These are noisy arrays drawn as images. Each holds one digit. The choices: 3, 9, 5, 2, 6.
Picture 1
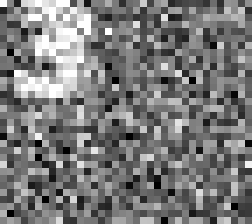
3
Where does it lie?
top left
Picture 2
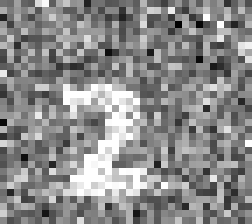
2
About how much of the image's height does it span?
half
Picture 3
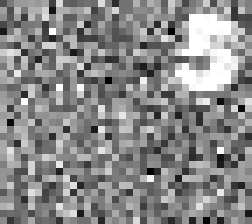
5
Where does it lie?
top right
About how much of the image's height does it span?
a third
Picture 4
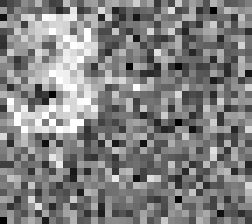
3
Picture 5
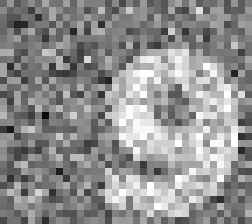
9
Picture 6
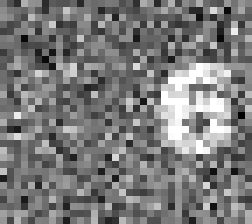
6
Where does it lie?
middle right
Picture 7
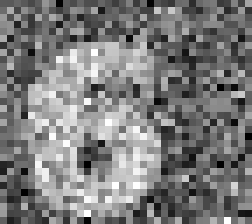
6
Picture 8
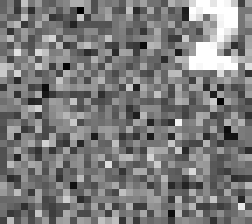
2
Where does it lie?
top right
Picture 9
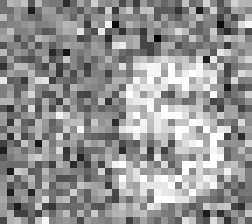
5
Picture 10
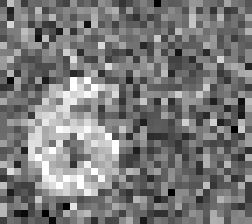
6
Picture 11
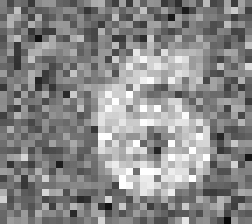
6
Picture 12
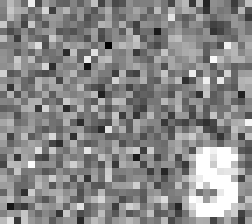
5
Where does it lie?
bottom right
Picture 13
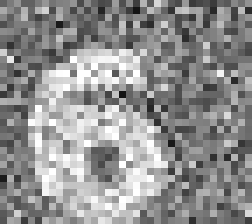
6
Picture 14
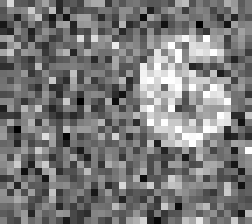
6
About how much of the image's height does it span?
half
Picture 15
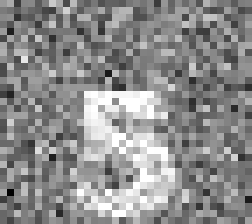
5
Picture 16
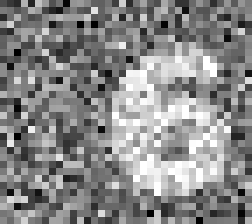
6
